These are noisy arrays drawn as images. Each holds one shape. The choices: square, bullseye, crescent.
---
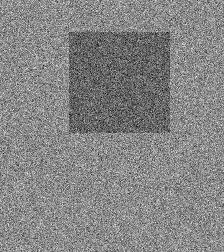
dark square
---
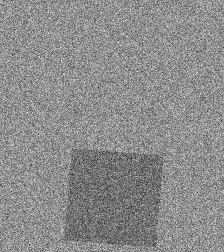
dark square, bottom middle
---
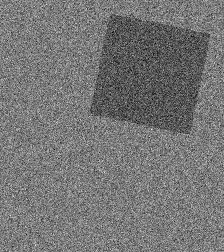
dark square
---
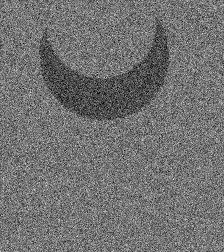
dark crescent
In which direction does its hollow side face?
up
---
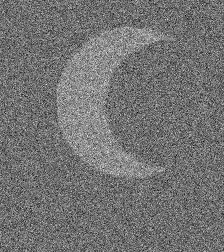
light crescent
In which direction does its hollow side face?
right
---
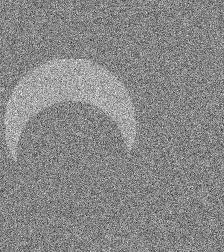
light crescent
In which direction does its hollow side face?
down
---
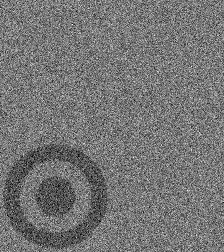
dark bullseye
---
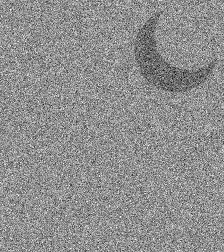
dark crescent, top right
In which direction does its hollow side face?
up and right
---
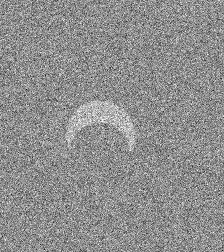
light crescent, centre
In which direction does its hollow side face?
down
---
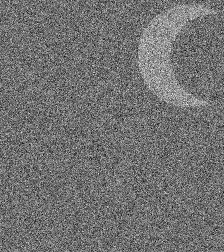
light crescent, top right
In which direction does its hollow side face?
right
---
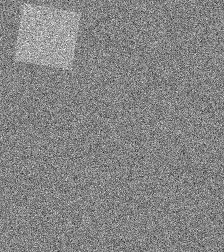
light square, top left
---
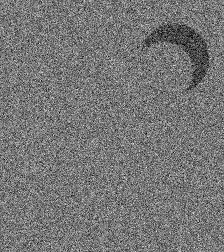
dark crescent, top right
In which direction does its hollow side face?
down and left
